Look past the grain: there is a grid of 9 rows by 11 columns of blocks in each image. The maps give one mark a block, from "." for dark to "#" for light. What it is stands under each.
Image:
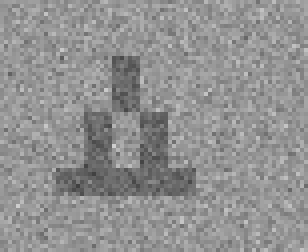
# # # # # # # # # # #
# # # # # # # # # # #
# # # # . # # # # # #
# # # # . # # # # # #
# # # . # . # # # # #
# # # . # . # # # # #
# # . . . . . # # # #
# # # # # # # # # # #
# # # # # # # # # # #
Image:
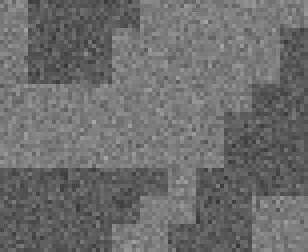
# . . . . # # # # # #
# . . . # # # # # # .
# . . . # # # # # # .
# # # # # # # # # . .
# # # # # # # # . . .
# # # # # # # # . . .
. . . . . . # . . . .
. . . . . # # . . # #
. . . . # # . . . # #
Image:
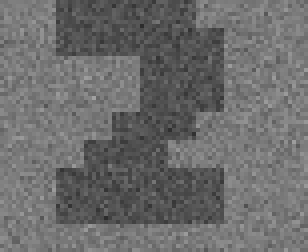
# # . . . . . # # # #
# # . . . . . . # # #
# # # # # . . . # # #
# # # # # . . . # # #
# # # # . . . # # # #
# # # . . . # # # # #
# # . . . . . . # # #
# # . . . . . . # # #
# # # # # # # # # # #
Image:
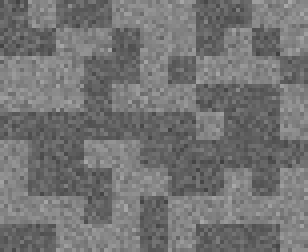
. # . . # # # . . # #
. . # # . # # . # . #
# # # . . # . # # # .
# # # . # # # . . . #
. . . . . . . # . . #
# . . # # . . . . . .
# . . . # # . . # . #
# # # . # . # # # # #
. . # # # . # . . . #
